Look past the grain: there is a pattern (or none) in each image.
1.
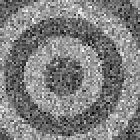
rings round one point
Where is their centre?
centre
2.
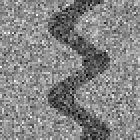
a wavy band
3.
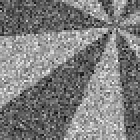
spokes from one point
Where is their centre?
top right
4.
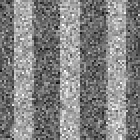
vertical stripes
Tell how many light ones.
3
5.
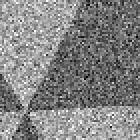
spokes from one point
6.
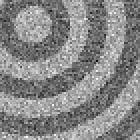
rings round one point
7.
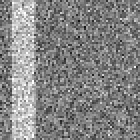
one vertical stripe
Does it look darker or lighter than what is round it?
lighter
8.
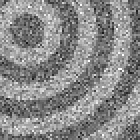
rings round one point
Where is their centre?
top left
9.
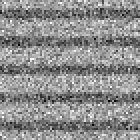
horizontal stripes
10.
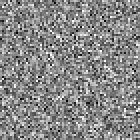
only noise
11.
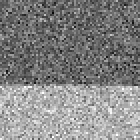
a sharp edge
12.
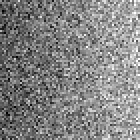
a smooth slope
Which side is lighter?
right
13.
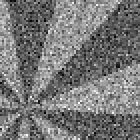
spokes from one point
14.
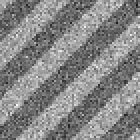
diagonal stripes
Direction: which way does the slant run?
bottom left to top right
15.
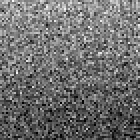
a smooth slope
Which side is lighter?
top
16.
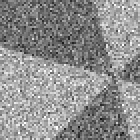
spokes from one point
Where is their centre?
middle right
